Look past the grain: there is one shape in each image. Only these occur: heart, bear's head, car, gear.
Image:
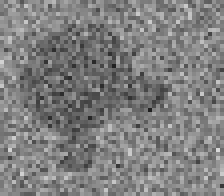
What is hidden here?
dark bear's head
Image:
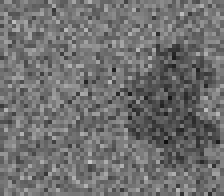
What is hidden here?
dark car
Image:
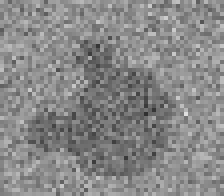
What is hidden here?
dark bear's head
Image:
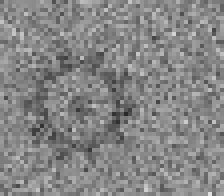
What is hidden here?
dark gear
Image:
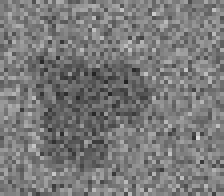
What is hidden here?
dark heart
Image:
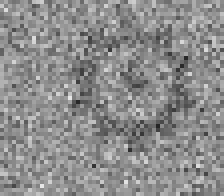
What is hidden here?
dark gear
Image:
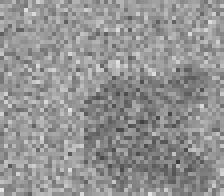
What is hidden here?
dark bear's head
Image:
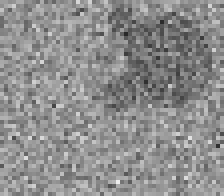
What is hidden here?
dark bear's head
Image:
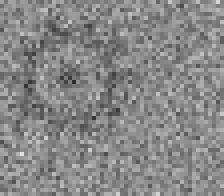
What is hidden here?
dark gear
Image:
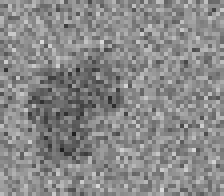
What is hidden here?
dark car
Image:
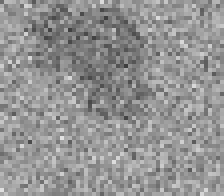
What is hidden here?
dark car
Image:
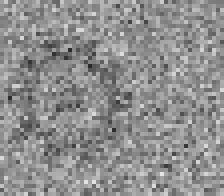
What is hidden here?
dark gear
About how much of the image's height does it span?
two thirds
